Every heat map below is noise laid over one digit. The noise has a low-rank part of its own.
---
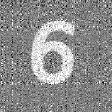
6
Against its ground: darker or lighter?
lighter
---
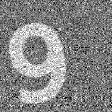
9
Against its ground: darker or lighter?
lighter
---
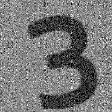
3
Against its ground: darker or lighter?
darker
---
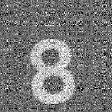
8
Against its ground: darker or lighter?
lighter
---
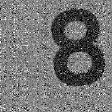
8
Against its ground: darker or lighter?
darker
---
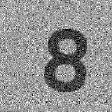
8
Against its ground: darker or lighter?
darker
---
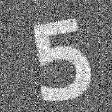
5
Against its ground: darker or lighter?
lighter
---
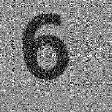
6
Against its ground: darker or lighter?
darker
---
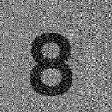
8
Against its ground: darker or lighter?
darker
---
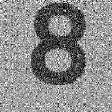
8
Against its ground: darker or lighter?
darker
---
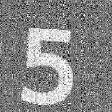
5
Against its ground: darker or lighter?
lighter
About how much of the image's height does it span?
two thirds
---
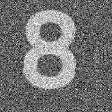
8
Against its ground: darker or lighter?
lighter
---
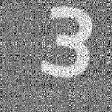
3
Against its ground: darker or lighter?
lighter
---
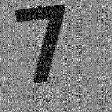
7
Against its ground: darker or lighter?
darker
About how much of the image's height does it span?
two thirds
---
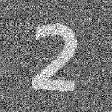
2
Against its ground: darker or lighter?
lighter
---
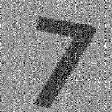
7
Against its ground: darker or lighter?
darker
